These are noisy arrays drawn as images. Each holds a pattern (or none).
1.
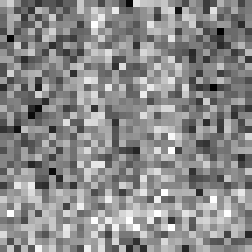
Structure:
bands of rows crossing bands of columns
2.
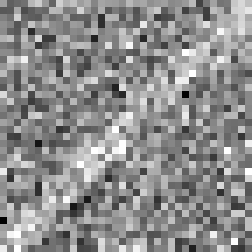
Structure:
a diagonal band
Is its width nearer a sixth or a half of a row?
a sixth
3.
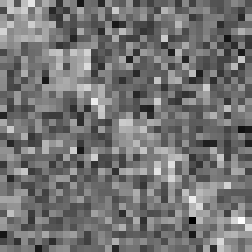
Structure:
blocks along the diagonal
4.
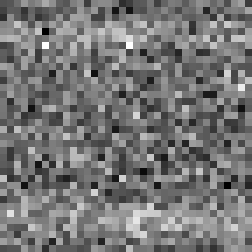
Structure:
bands of rows
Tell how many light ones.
2
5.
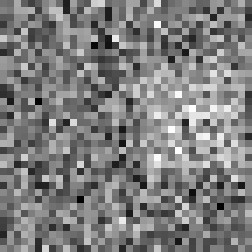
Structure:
one block
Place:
middle right
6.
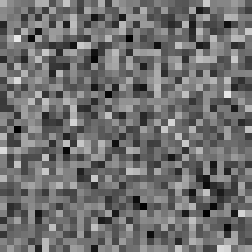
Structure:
only noise
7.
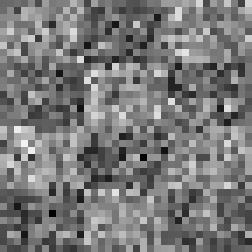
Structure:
a checkerboard
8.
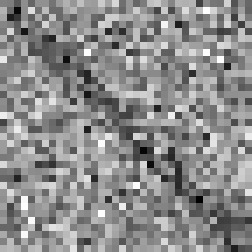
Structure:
a diagonal band
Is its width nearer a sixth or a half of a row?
a sixth
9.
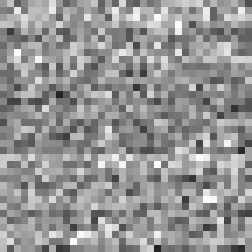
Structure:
bands of rows
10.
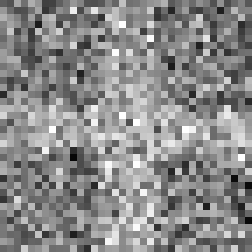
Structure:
bands of rows crossing bands of columns
